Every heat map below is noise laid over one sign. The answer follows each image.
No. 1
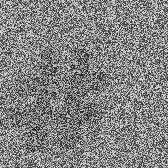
hash sign
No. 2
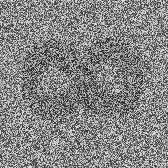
infinity sign
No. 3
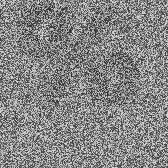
percent sign
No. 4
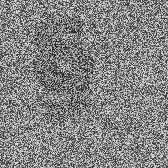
section sign
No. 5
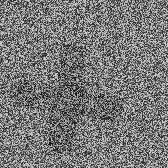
plus sign
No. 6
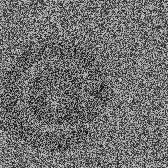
at sign
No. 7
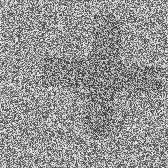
plus sign
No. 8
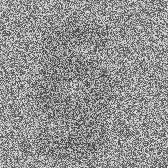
section sign
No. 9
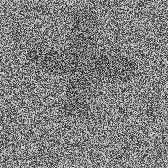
plus sign
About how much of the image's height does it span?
two thirds
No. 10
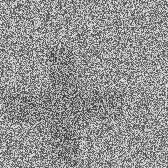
plus sign
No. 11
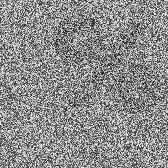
percent sign
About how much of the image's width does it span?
two thirds
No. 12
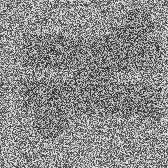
not-equal sign
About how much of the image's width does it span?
nearly all
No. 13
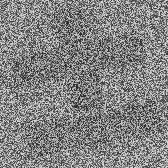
plus-minus sign
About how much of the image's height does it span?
nearly all
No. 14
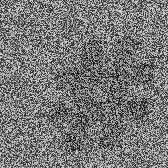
hash sign
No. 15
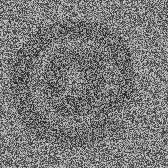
at sign
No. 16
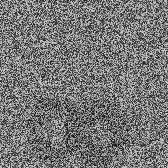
infinity sign
